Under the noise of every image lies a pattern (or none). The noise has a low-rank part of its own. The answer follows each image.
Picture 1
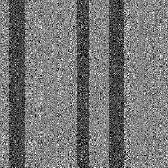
bands of columns
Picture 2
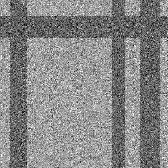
bands of rows crossing bands of columns
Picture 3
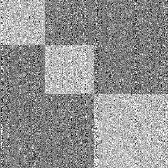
blocks along the diagonal
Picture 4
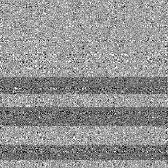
bands of rows
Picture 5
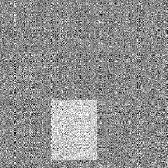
one block
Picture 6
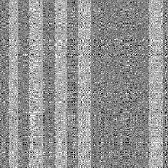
bands of columns
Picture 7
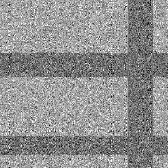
bands of rows crossing bands of columns
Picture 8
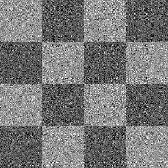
a checkerboard
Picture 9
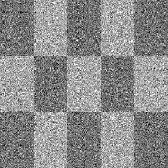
a checkerboard
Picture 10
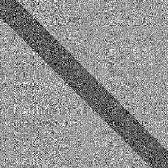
a diagonal band
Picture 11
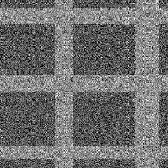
bands of rows crossing bands of columns
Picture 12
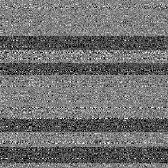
bands of rows
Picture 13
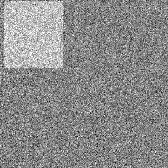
one block
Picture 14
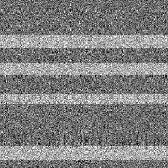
bands of rows
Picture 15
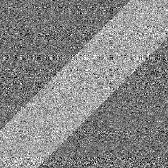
a diagonal band
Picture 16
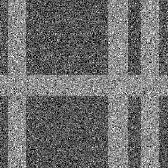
bands of rows crossing bands of columns
